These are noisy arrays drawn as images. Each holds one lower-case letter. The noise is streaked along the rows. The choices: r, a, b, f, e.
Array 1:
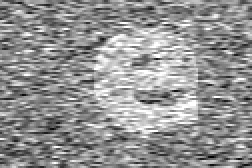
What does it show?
light e
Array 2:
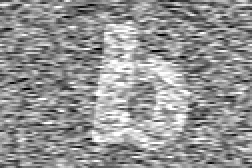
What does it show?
light b
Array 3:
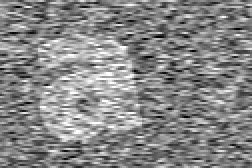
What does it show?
light a
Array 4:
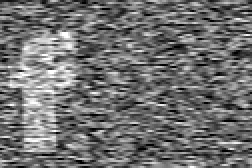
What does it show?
light f
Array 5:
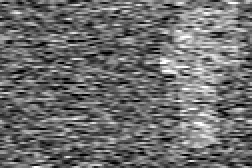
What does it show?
light f
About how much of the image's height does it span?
nearly all
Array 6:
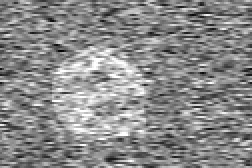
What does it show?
light e
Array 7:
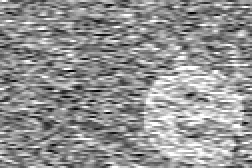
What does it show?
light e
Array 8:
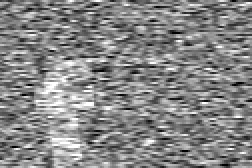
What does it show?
light f
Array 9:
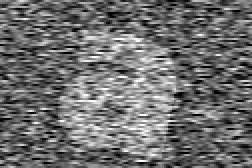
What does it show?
light a
